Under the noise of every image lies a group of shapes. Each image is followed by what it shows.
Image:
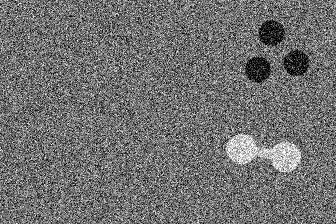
top right: dark three dots; bottom right: light dumbbell
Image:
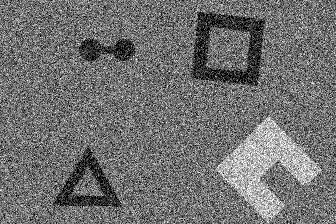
top left: dark dumbbell; top right: dark square frame; bottom left: dark triangle frame; bottom right: light square with a notch
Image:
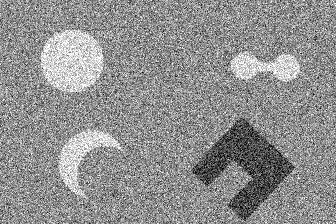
top left: light disc; top right: light dumbbell; bottom left: light crescent; bottom right: dark square with a notch
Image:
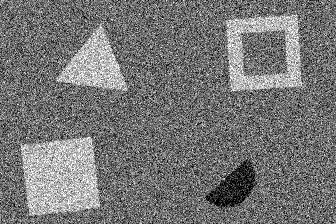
top left: light triangle; top right: light square frame; bottom left: light square; bottom right: dark half disc
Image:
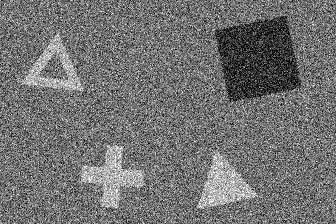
top left: light triangle frame; top right: dark square; bottom left: light cross; bottom right: light triangle
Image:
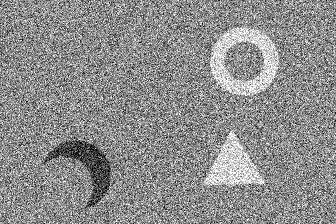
top right: light ring; bottom left: dark crescent; bottom right: light triangle
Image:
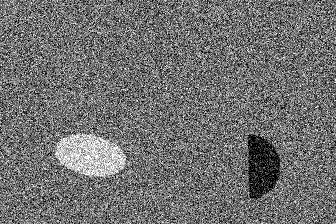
bottom left: light ellipse; bottom right: dark half disc
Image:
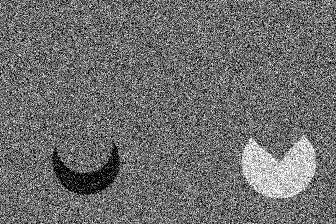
bottom left: dark crescent; bottom right: light disc with a wedge cut out
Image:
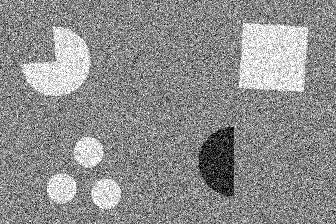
top left: light disc with a wedge cut out; top right: light square; bottom left: light three dots; bottom right: dark half disc
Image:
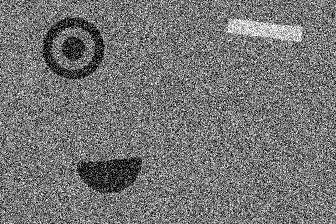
top left: dark bullseye; top right: light bar; bottom left: dark half disc
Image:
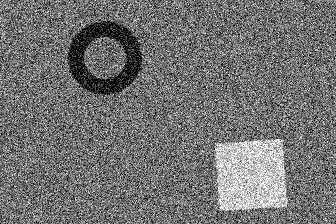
top left: dark ring; bottom right: light square
